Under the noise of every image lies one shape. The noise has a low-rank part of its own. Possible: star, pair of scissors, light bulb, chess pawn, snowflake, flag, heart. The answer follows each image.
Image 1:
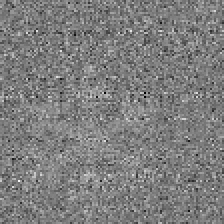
snowflake
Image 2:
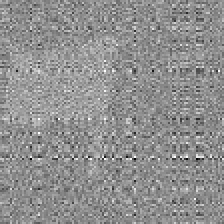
flag
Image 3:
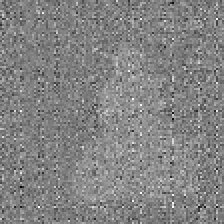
chess pawn
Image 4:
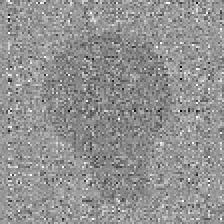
light bulb
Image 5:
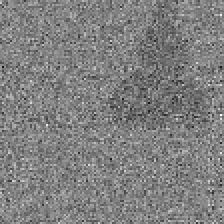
chess pawn
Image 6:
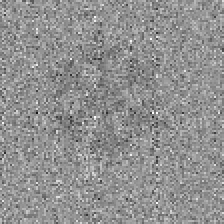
snowflake
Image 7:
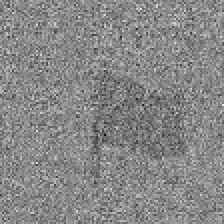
flag
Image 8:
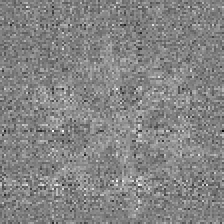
snowflake
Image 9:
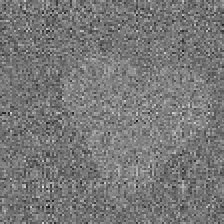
heart
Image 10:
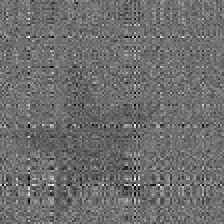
star
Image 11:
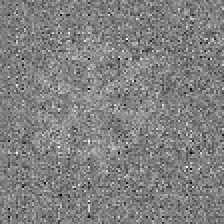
snowflake
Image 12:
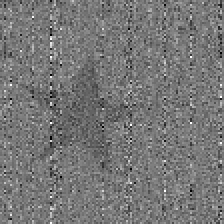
star
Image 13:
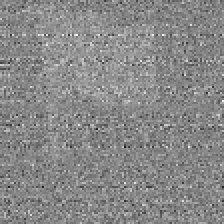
flag
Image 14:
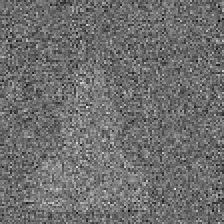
chess pawn
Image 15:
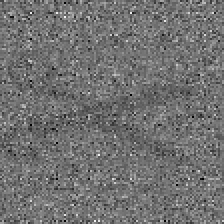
pair of scissors
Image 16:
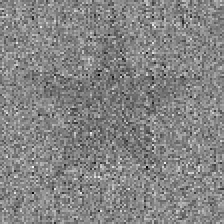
star
